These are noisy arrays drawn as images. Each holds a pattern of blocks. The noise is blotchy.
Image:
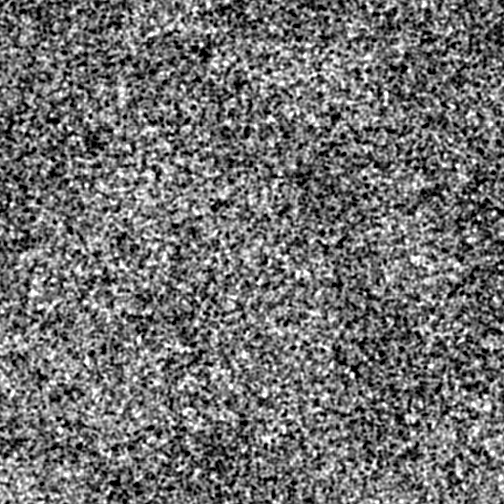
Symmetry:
no symmetry
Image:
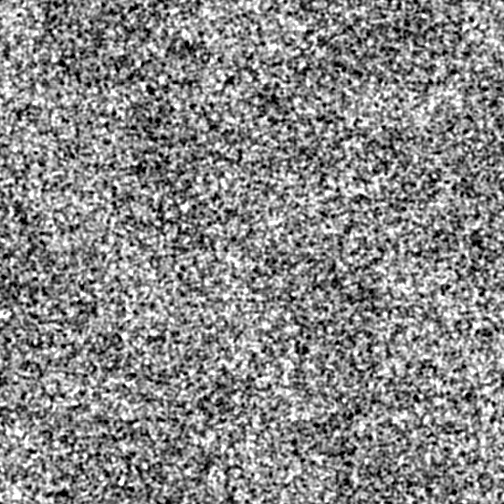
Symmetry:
the same after a half turn
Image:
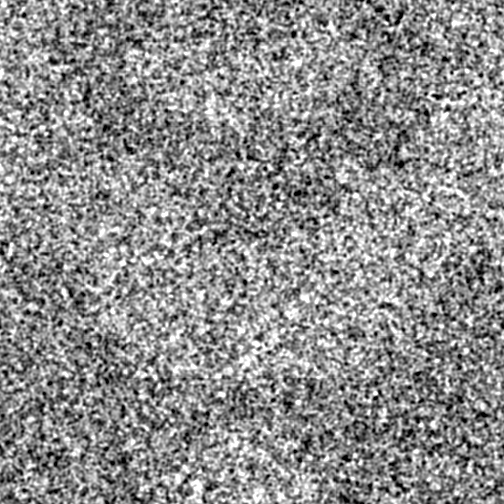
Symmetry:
left and right mirror each other
